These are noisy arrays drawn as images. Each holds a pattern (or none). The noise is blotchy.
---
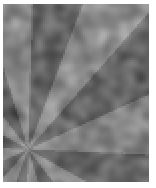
spokes from one point
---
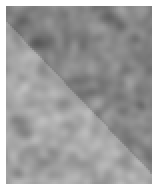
a sharp edge
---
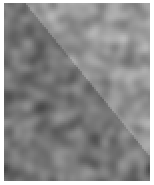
a sharp edge
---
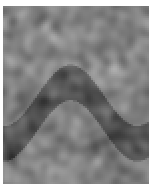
a wavy band
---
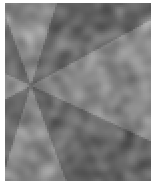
spokes from one point
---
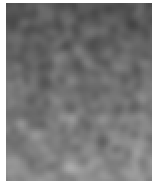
a smooth slope
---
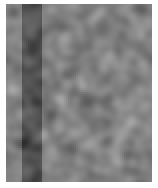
one vertical stripe
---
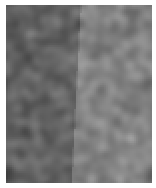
a sharp edge
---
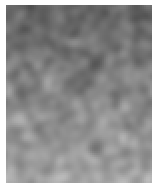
a smooth slope
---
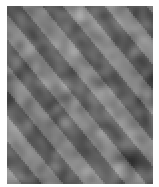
diagonal stripes
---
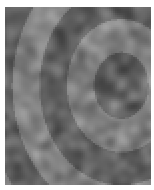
rings round one point
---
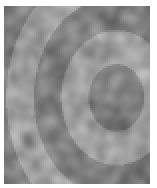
rings round one point
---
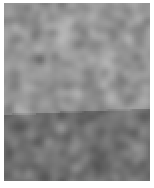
a sharp edge
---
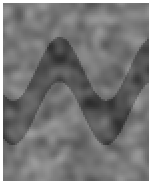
a wavy band
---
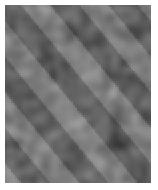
diagonal stripes
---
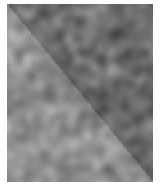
a sharp edge
